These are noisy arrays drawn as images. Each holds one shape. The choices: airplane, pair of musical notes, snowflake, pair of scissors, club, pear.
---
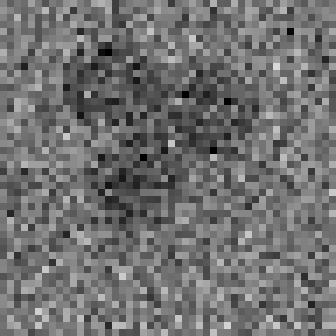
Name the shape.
club
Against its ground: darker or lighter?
darker
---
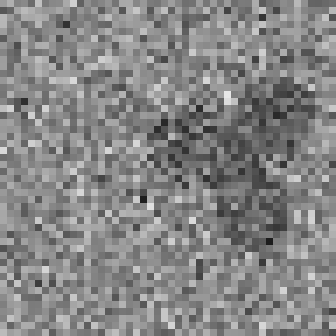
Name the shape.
club
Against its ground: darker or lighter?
darker
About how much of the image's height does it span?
half
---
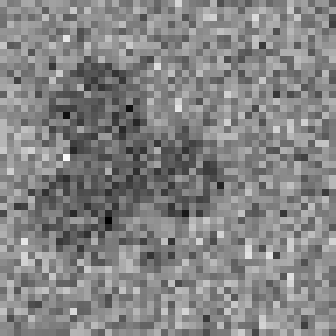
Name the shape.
club
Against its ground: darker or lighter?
darker
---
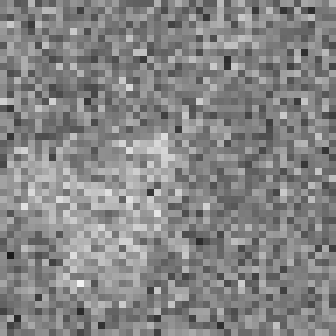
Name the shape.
club
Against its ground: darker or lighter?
lighter
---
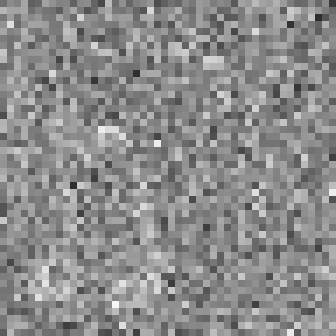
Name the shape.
pair of musical notes
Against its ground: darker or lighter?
lighter
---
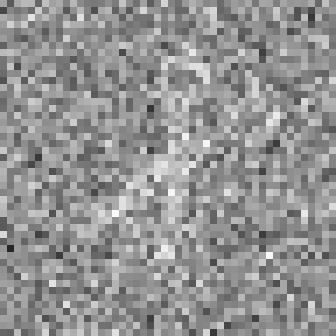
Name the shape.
pair of scissors
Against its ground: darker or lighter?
lighter
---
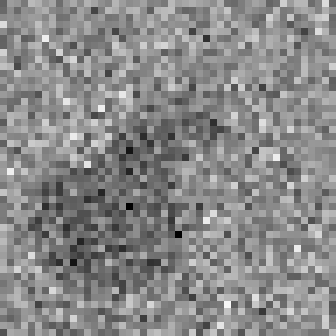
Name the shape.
pear
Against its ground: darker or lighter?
darker
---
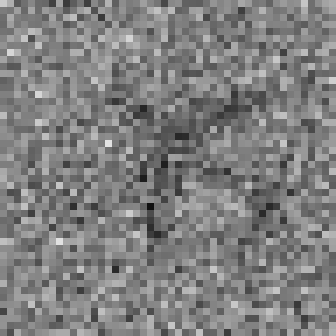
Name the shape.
airplane
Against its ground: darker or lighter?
darker
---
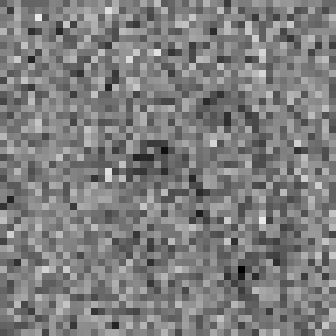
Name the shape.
pair of musical notes
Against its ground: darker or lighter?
darker
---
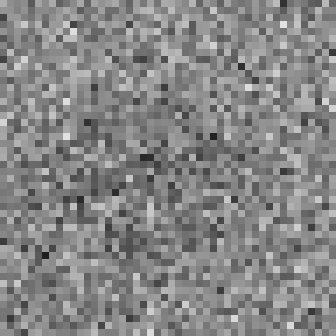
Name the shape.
snowflake
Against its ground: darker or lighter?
darker
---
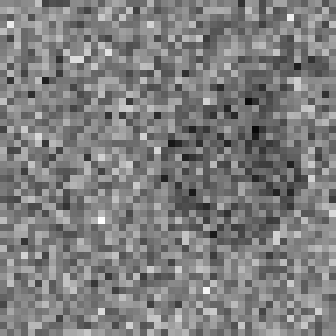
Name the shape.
pear
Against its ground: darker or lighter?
darker
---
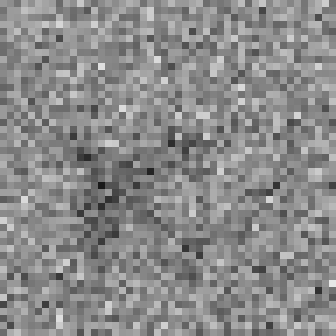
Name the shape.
airplane
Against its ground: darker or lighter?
darker
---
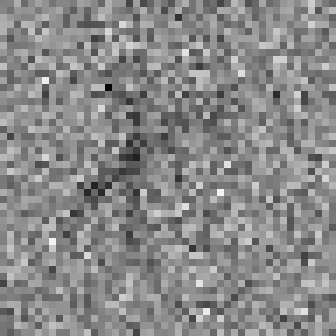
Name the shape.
pair of scissors
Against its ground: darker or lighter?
darker
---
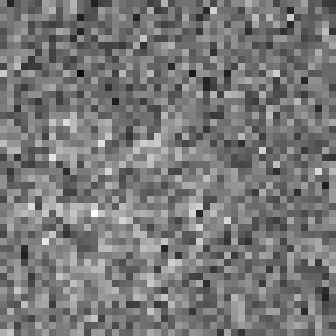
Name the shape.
snowflake
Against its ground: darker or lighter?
lighter
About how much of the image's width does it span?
two thirds
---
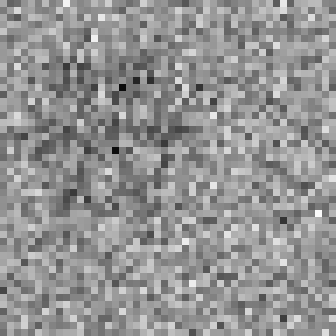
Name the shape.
snowflake
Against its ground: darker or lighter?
darker
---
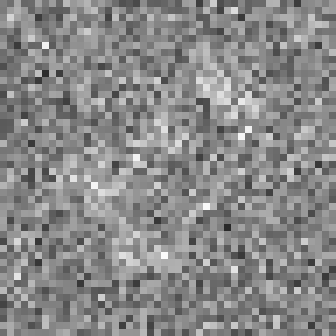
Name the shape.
pair of musical notes
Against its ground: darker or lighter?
lighter
